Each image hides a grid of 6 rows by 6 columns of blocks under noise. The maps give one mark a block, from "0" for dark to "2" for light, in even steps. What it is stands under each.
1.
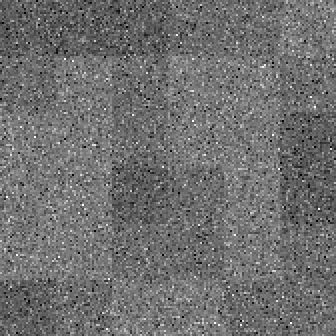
000112
121221
221220
220120
221121
012211
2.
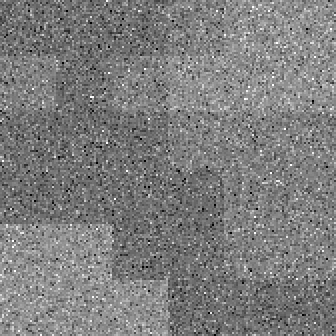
000122
101222
000111
000011
220011
222000
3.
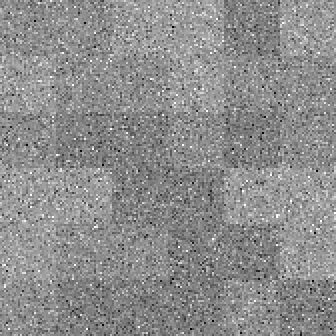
112202
211211
100101
220022
211002
100010
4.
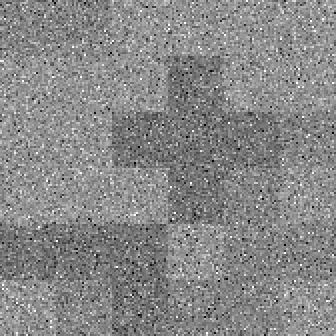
112222
222022
220001
222012
000211
210112
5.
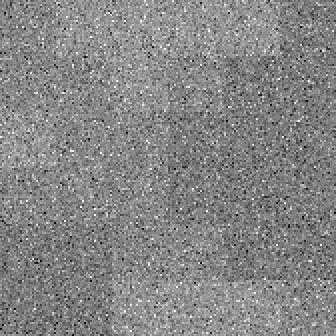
122220
112100
211000
111000
001100
002221
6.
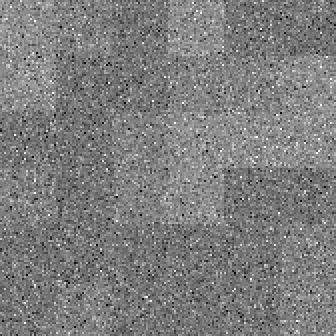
210200
200112
001222
101200
000001
010001
